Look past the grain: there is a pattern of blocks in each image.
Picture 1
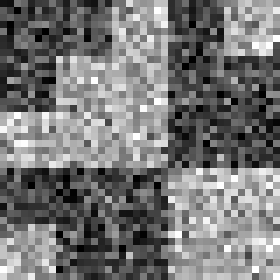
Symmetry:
mirrored about the diagonal from the top left
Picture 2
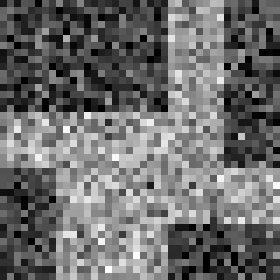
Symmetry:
no symmetry
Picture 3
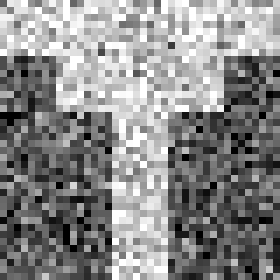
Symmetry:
left and right mirror each other
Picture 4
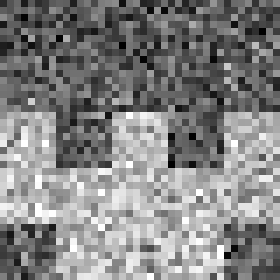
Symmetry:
left and right mirror each other
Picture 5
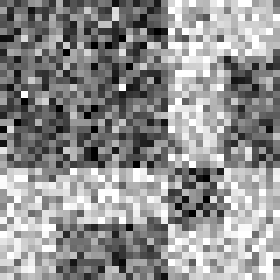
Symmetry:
mirrored about the diagonal from the top left
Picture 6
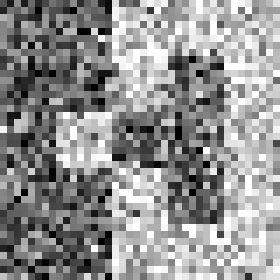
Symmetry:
top and bottom mirror each other
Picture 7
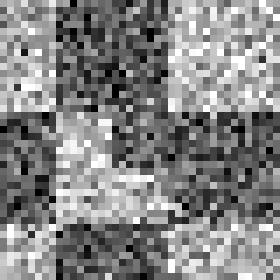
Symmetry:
mirrored about the diagonal from the bottom left
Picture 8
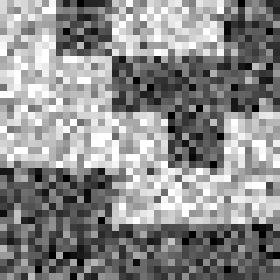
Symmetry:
no symmetry
